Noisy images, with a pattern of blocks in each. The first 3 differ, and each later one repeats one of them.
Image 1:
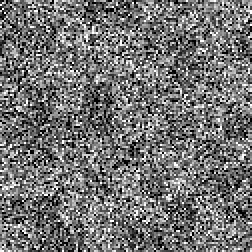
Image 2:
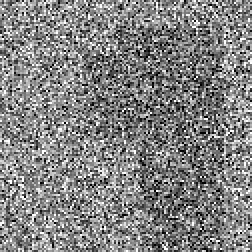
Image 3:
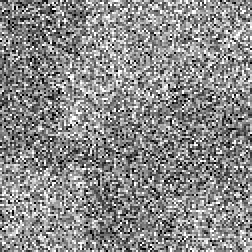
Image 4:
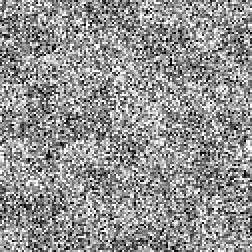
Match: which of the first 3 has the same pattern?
1
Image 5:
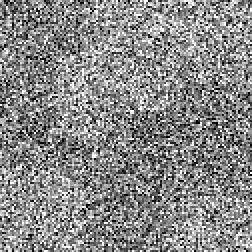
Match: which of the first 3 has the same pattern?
3
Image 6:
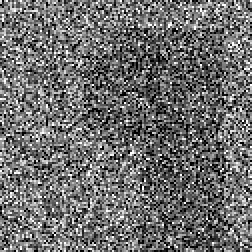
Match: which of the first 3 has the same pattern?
2
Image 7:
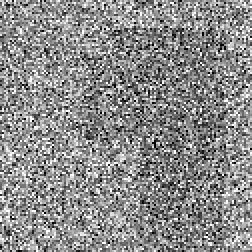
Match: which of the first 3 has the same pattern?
2
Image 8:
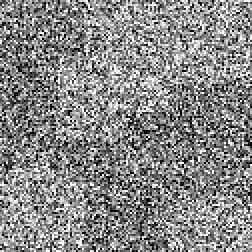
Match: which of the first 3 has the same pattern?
3
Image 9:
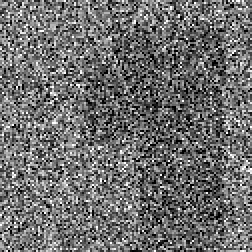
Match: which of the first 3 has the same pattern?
2
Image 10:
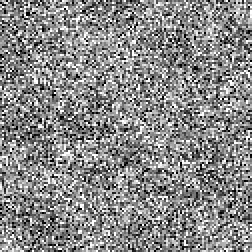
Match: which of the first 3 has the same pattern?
1
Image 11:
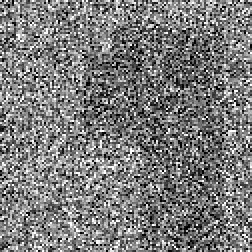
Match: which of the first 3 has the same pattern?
2
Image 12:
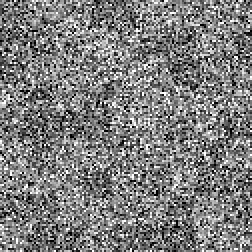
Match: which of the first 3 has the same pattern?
1
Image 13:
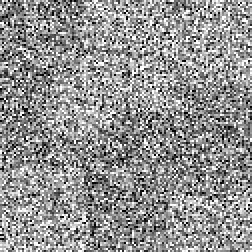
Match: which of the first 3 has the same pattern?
3
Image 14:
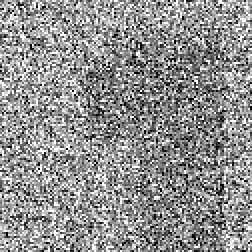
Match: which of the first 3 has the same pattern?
2
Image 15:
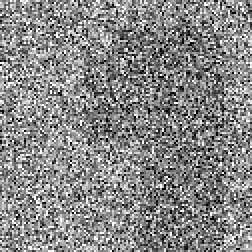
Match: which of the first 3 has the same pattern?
2
